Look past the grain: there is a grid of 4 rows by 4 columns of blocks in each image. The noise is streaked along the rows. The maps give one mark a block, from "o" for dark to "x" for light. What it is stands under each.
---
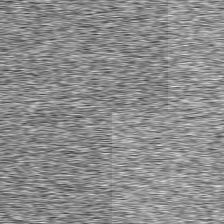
o o o x
o o o x
o o x x
o o x x
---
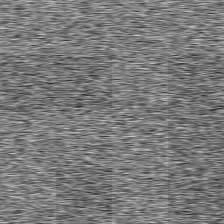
x x x x
o o x o
x x x o
x o x o
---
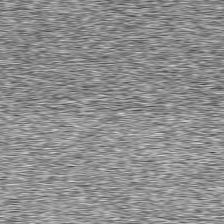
o o o o
o o o o
x x x x
x x x x
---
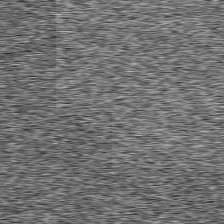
o x x x
o x x x
o o x x
o o o o
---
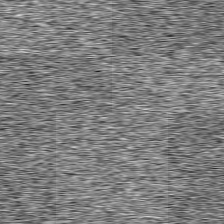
x x o o
o o x x
o x x o
o x x o
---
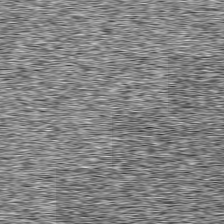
x x x x
x x x o
x x o o
x o o o
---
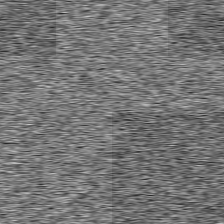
o x x o
x x x x
x x o o
x x o o
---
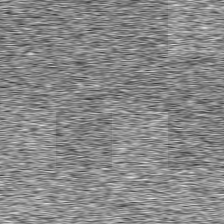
o o o x
o o o o
x o x o
x x x x
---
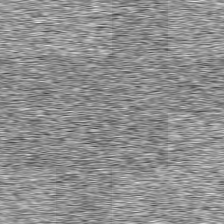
x x o x
o o o o
o o o x
x o x x
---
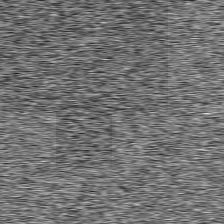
o o o x
o o o x
x o x x
x x x x
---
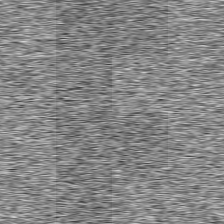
x o o x
x o x x
x o o x
x o x x
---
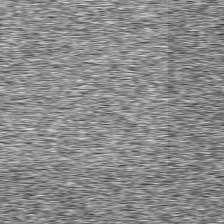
x x x o
x x x o
x x x o
o o o o
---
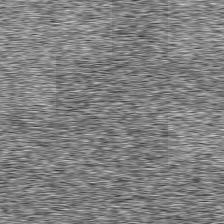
x x o x
x o o o
o o o x
o o o o
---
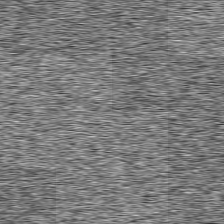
o o o x
x x o o
x x x o
o x x o
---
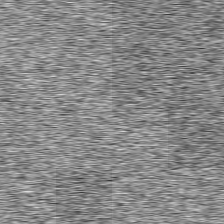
x x o o
x x o o
x x x o
x o x x
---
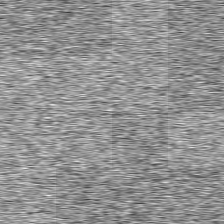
o o x o
x x x o
x x o x
x o o o
